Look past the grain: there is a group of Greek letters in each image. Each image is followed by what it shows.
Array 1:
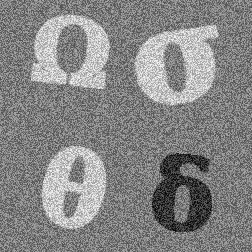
top left: light omega; top right: light sigma; bottom left: light theta; bottom right: dark delta
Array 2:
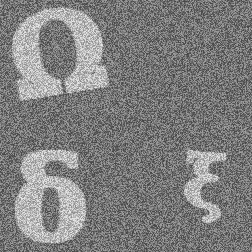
top left: light omega; bottom left: light delta; bottom right: light xi
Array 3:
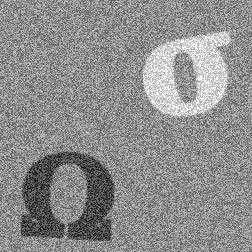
top right: light sigma; bottom left: dark omega
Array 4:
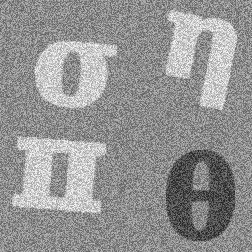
top left: light sigma; top right: light eta; bottom left: light pi; bottom right: dark theta
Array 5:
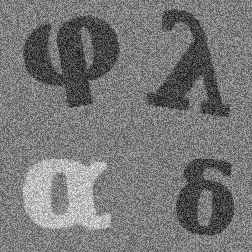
top left: dark phi; top right: dark lambda; bottom left: light alpha; bottom right: dark delta
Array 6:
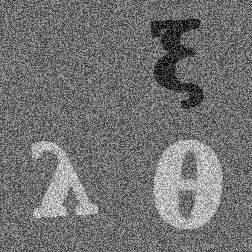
top right: dark xi; bottom left: light lambda; bottom right: light theta
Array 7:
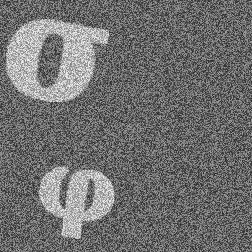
top left: light sigma; bottom left: light phi
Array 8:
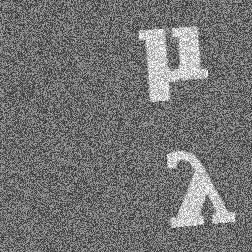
top right: light mu; bottom right: light lambda
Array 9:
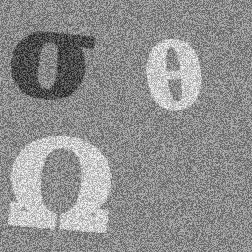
top left: dark sigma; top right: light theta; bottom left: light omega
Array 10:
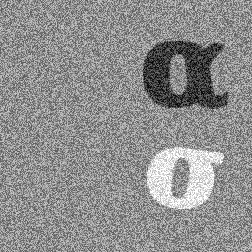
top right: dark alpha; bottom right: light sigma
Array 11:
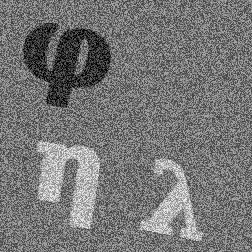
top left: dark phi; bottom left: light eta; bottom right: light lambda
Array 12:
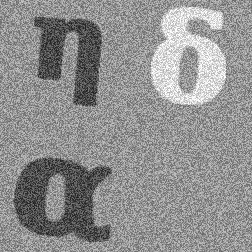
top left: dark eta; top right: light delta; bottom left: dark alpha
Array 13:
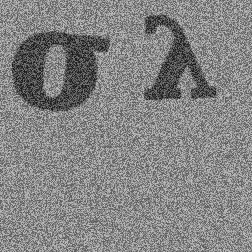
top left: dark sigma; top right: dark lambda
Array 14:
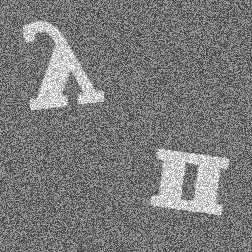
top left: light lambda; bottom right: light pi
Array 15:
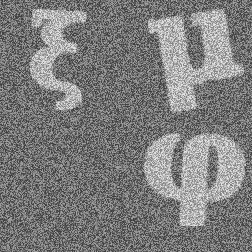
top left: light xi; top right: light mu; bottom right: light phi
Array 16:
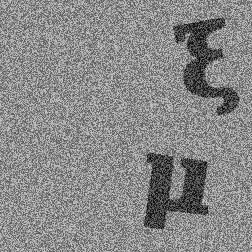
top right: dark xi; bottom right: dark mu
